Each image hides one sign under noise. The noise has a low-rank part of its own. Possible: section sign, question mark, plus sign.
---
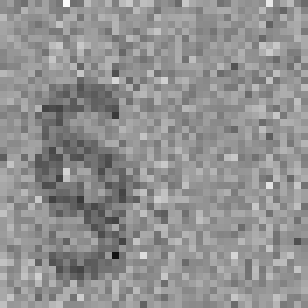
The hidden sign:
section sign
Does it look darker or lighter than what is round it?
darker
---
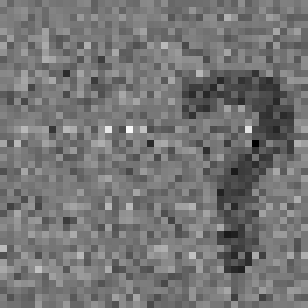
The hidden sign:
question mark
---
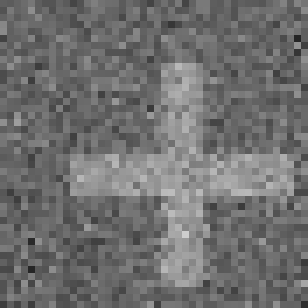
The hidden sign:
plus sign
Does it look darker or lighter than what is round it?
lighter
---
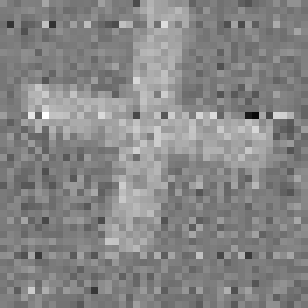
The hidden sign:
plus sign
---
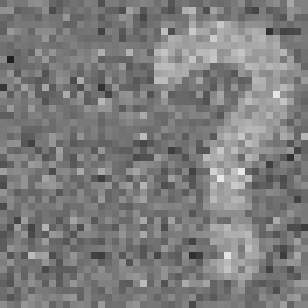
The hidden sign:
question mark
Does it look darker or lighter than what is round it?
lighter
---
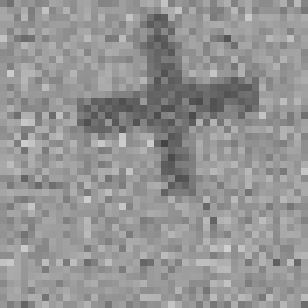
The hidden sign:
plus sign
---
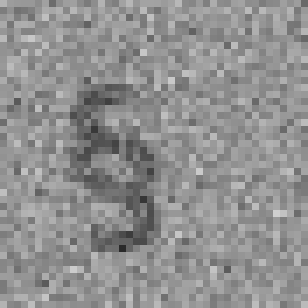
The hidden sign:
section sign
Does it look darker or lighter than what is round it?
darker
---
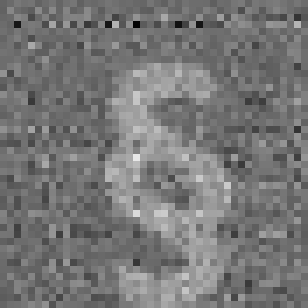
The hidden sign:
section sign
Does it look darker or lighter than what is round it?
lighter
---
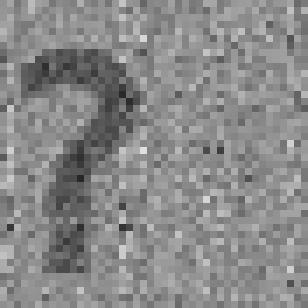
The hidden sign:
question mark
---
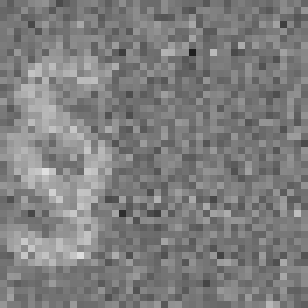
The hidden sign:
section sign
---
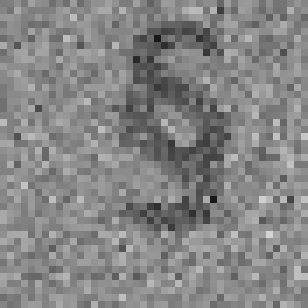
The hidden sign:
section sign
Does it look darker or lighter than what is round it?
darker
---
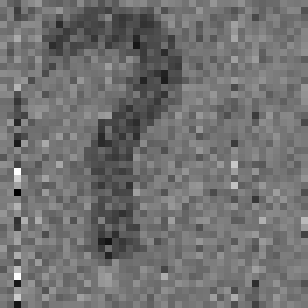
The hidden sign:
question mark
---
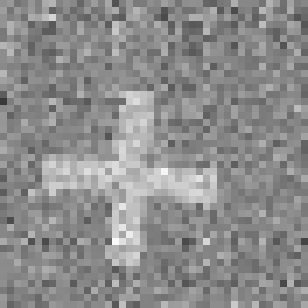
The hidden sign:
plus sign
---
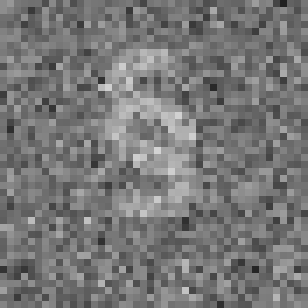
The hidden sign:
section sign
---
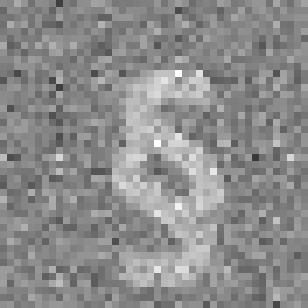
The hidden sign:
section sign
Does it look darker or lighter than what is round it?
lighter
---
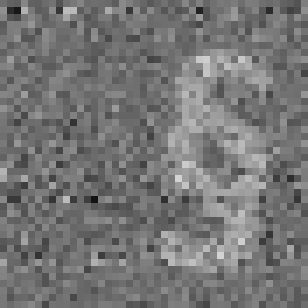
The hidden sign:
section sign
